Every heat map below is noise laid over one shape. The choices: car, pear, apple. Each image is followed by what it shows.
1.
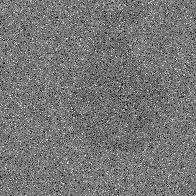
pear
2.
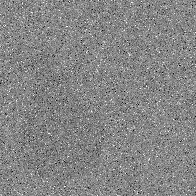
pear
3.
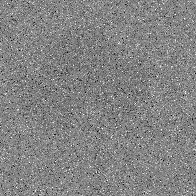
car
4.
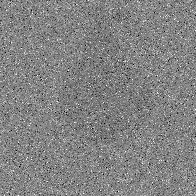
pear
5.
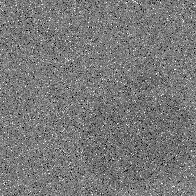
apple
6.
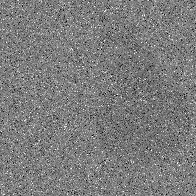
pear
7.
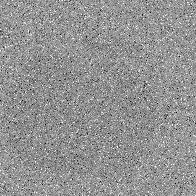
apple
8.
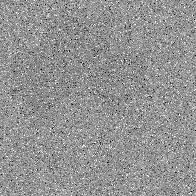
car
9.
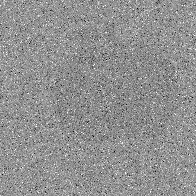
apple
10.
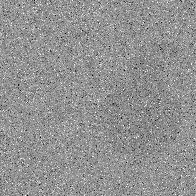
pear
